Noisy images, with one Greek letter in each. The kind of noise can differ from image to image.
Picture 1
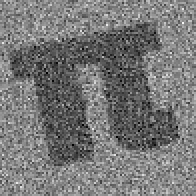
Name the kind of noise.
low rank plus noise
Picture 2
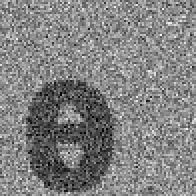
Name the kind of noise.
low rank plus noise
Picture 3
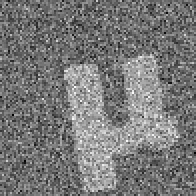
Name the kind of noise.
independent entries
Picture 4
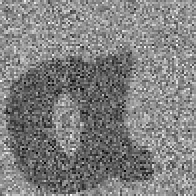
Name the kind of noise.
low rank plus noise
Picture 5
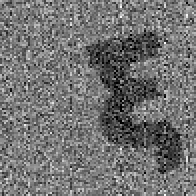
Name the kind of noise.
columns of uneven size
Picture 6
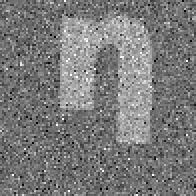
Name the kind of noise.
heavy tails
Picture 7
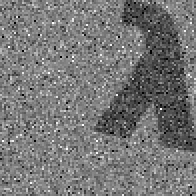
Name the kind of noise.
heavy tails
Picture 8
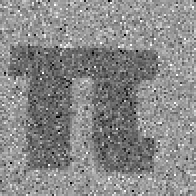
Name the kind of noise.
heavy tails
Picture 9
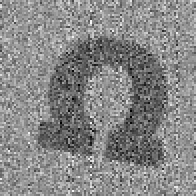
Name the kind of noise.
columns of uneven size
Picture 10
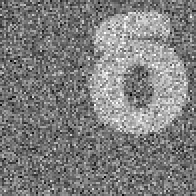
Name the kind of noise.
independent entries
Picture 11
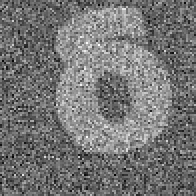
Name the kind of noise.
low rank plus noise
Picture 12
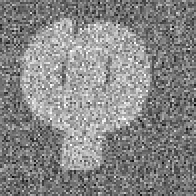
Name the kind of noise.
low rank plus noise
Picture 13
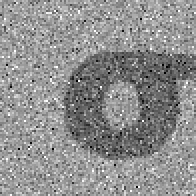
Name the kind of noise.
heavy tails
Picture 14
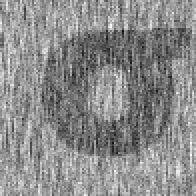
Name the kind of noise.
streaked along the columns
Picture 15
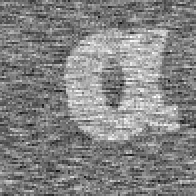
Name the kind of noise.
streaked along the rows
